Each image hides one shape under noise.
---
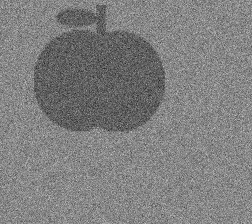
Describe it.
dark apple
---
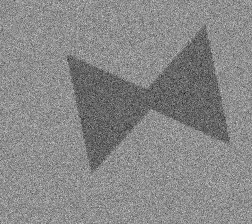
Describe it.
dark bow tie
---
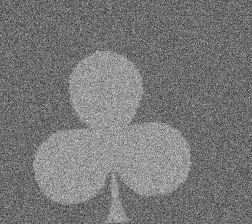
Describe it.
light club
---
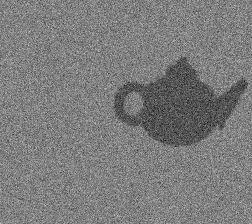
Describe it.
dark teapot
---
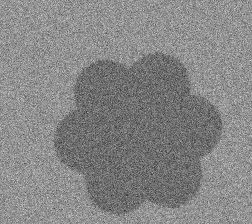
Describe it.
dark flower
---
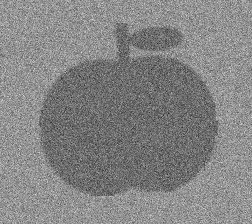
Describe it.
dark apple
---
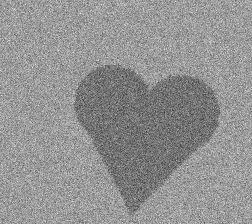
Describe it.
dark heart
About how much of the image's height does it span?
two thirds
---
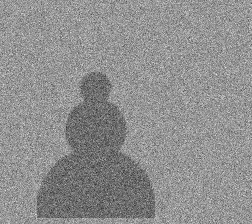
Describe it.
dark chess pawn
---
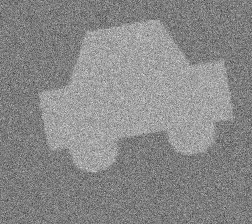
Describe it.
light car
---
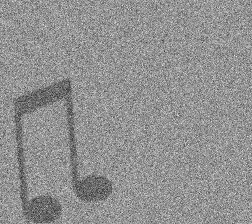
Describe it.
dark pair of musical notes
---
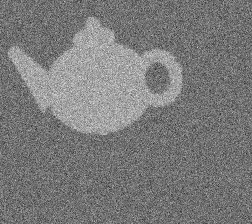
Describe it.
light teapot
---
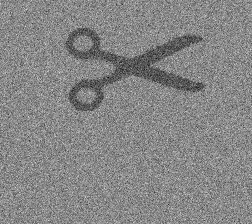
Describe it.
dark pair of scissors
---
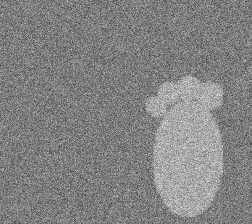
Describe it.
light footprint
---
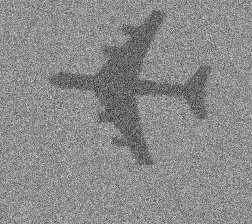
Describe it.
dark airplane
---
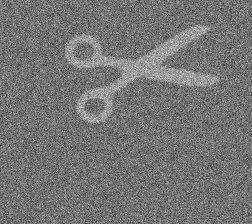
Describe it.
light pair of scissors
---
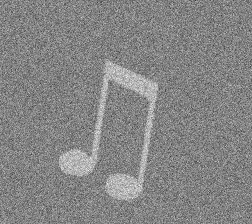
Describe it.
light pair of musical notes
